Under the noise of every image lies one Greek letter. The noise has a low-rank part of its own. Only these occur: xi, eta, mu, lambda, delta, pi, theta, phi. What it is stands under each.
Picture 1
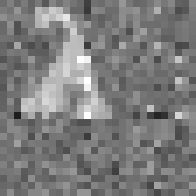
light lambda
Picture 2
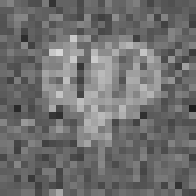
light phi
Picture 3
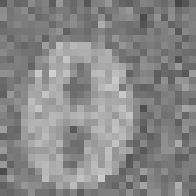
light theta
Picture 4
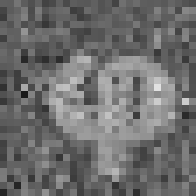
light phi
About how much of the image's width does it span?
two thirds
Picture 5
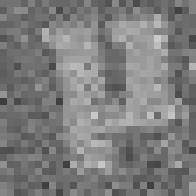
light mu
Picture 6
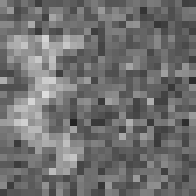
light xi
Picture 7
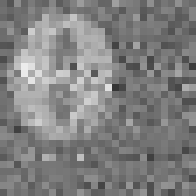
light theta
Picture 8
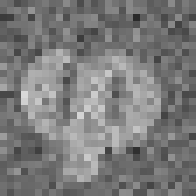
light phi
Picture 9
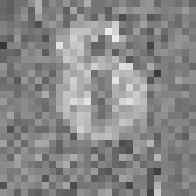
light delta
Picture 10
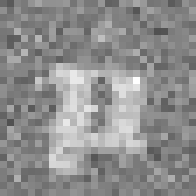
light mu
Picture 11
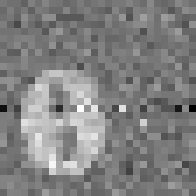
light theta
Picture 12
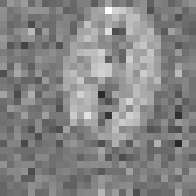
light theta
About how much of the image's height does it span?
two thirds
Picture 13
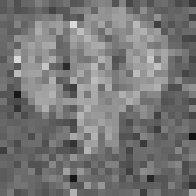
light phi
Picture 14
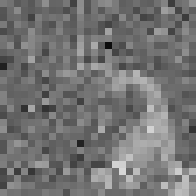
light lambda
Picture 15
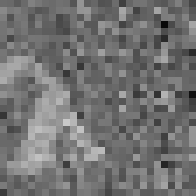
light lambda
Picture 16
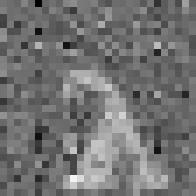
light lambda
